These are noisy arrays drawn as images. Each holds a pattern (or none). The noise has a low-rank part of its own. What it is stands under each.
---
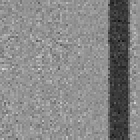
one band of columns
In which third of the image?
right
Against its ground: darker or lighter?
darker
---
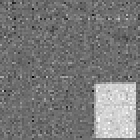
one block
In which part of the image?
bottom right
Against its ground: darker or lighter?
lighter
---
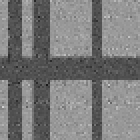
bands of rows crossing bands of columns
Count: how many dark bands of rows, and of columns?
1 and 3
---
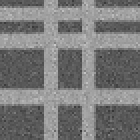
bands of rows crossing bands of columns
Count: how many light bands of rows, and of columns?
3 and 2
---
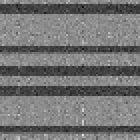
bands of rows
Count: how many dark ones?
5
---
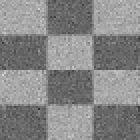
a checkerboard
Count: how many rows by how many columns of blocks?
4 by 3
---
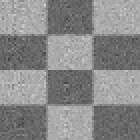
a checkerboard
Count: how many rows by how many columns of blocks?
4 by 3
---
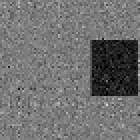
one block
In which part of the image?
middle right
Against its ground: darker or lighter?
darker
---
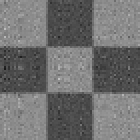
a checkerboard
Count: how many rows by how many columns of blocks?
3 by 3
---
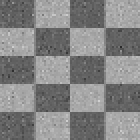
a checkerboard
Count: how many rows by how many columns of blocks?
5 by 4
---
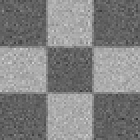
a checkerboard
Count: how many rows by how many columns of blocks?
3 by 3
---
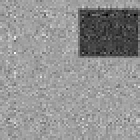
one block
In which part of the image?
top right
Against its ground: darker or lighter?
darker
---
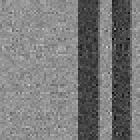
bands of columns
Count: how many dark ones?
2
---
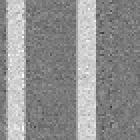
bands of columns
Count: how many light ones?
2
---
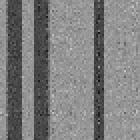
bands of columns
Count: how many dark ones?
3
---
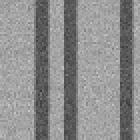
bands of columns
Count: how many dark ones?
3
